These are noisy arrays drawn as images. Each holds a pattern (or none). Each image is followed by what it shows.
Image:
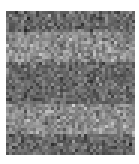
horizontal stripes
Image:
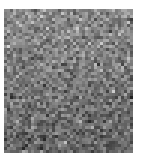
a smooth slope
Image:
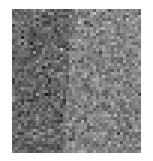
a sharp edge
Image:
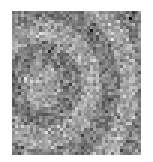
rings round one point
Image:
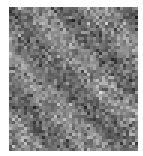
diagonal stripes
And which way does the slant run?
top left to bottom right
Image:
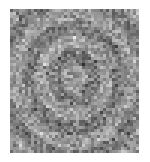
rings round one point
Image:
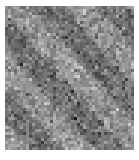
diagonal stripes
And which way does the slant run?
top left to bottom right
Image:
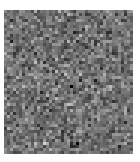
only noise
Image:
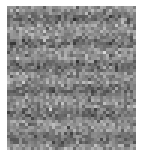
horizontal stripes
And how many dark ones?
6
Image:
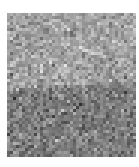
a sharp edge
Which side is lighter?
top
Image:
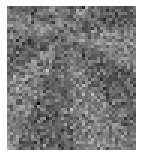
spokes from one point
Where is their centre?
top middle
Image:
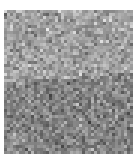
a sharp edge
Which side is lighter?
top
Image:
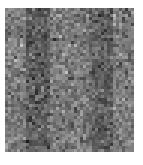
vertical stripes
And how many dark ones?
2
